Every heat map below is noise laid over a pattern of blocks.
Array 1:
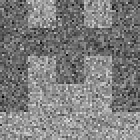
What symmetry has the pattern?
left and right mirror each other
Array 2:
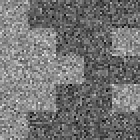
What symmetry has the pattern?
top and bottom mirror each other
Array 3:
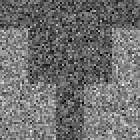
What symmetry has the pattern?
left and right mirror each other
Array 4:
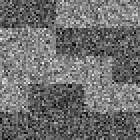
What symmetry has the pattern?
no symmetry
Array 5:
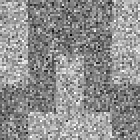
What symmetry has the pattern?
left and right mirror each other
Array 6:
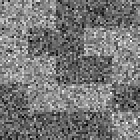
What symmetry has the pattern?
no symmetry
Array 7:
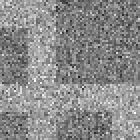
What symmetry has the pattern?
mirrored about the diagonal from the bottom left
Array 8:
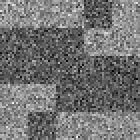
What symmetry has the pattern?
the same after a half turn
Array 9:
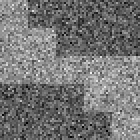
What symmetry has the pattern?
the same after a half turn
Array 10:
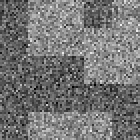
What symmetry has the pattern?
no symmetry
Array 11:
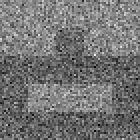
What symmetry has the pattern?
left and right mirror each other
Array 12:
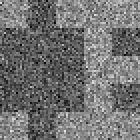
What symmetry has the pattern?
top and bottom mirror each other
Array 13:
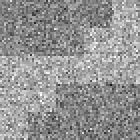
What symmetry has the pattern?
the same after a half turn
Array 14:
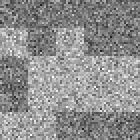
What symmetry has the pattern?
no symmetry
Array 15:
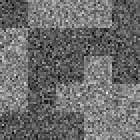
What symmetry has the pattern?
mirrored about the diagonal from the top left
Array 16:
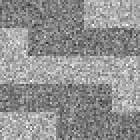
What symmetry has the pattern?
the same after a half turn
